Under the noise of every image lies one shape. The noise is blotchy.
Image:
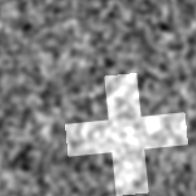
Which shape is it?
cross
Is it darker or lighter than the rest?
lighter
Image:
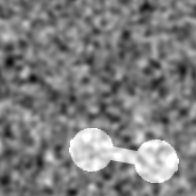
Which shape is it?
dumbbell
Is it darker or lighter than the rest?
lighter
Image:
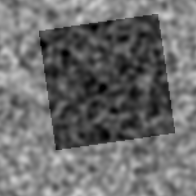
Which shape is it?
square
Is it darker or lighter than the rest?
darker
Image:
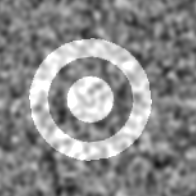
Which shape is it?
bullseye
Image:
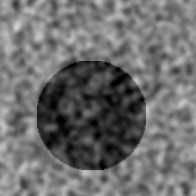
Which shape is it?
disc
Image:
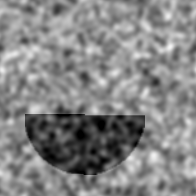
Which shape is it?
half disc
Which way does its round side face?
down
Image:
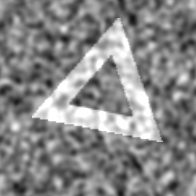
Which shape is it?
triangle frame
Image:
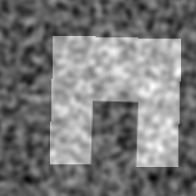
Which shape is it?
square with a notch
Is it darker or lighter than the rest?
lighter
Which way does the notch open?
down
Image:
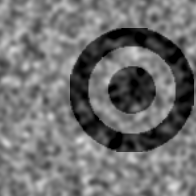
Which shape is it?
bullseye
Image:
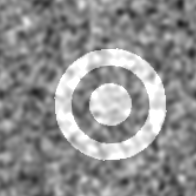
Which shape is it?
bullseye
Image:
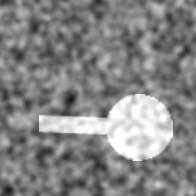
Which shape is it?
lollipop
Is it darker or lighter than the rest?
lighter
